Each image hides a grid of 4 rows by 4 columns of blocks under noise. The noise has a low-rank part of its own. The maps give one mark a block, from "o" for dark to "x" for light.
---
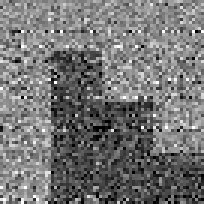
xxxx
xoxx
xoox
xooo
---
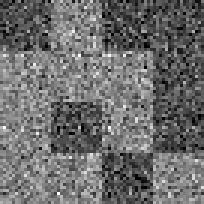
oxoo
xxxo
xoxo
xxox
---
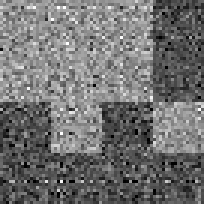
xxxo
xxxo
oxox
oooo
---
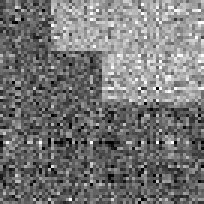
oxxx
ooxx
oooo
oooo
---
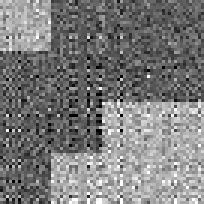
xooo
oooo
ooxx
oxxx
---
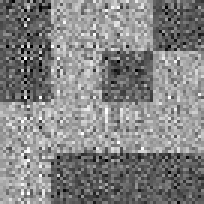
oxxo
oxox
xxxx
xooo
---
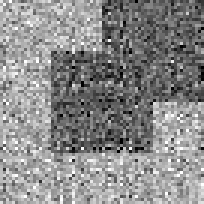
xxoo
xooo
xoox
xxxx
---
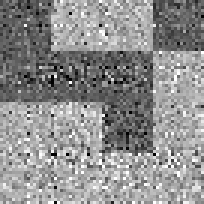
oxxo
ooox
xxox
xxxx
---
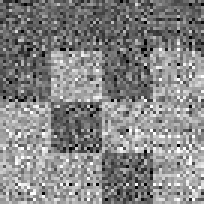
oooo
oxox
xoxx
xxox
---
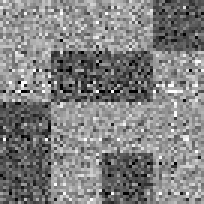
xxxo
xoox
oxxx
oxox
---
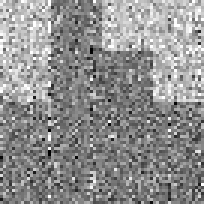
xoxx
xoox
oooo
oooo
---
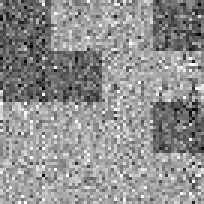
oxxo
ooxx
xxxo
xxxx
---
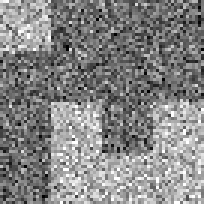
xooo
oooo
oxox
oxxx
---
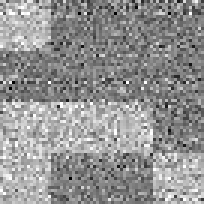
xooo
oooo
xxxo
xoox
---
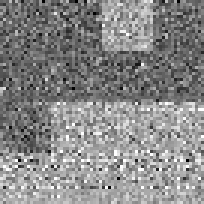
ooxo
oooo
oxxx
xxxx
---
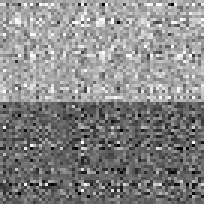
xxxx
xxxx
oooo
oooo
